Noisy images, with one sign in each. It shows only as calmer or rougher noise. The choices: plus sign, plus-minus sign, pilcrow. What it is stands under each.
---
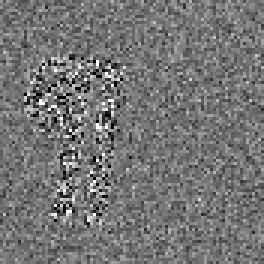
pilcrow
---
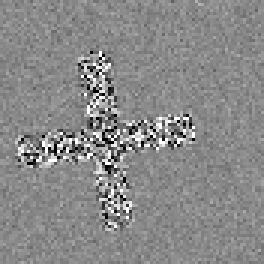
plus sign
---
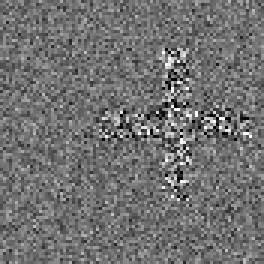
plus sign
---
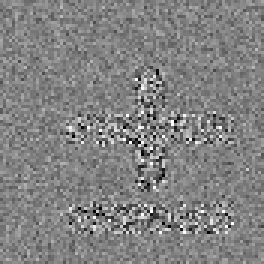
plus-minus sign
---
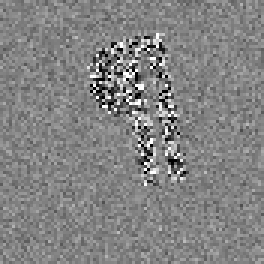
pilcrow
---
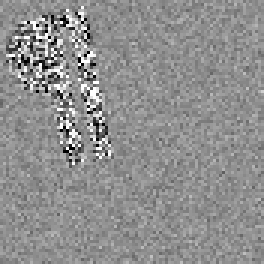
pilcrow
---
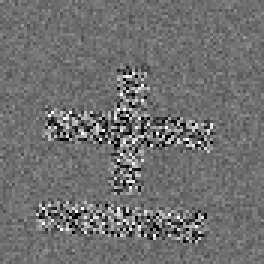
plus-minus sign
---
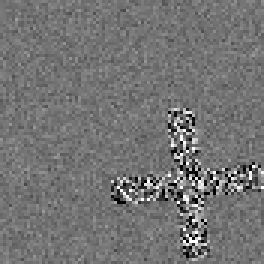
plus sign
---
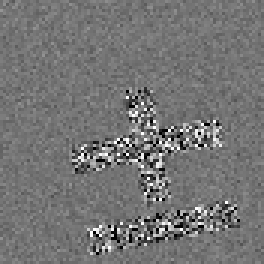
plus-minus sign
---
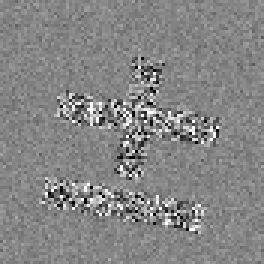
plus-minus sign
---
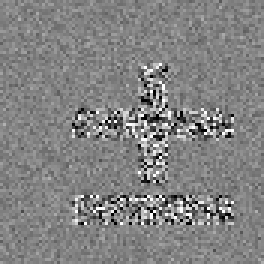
plus-minus sign
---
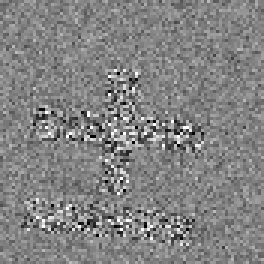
plus-minus sign
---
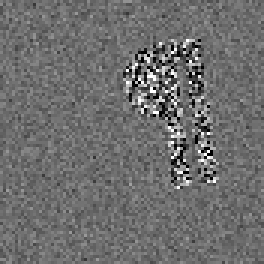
pilcrow
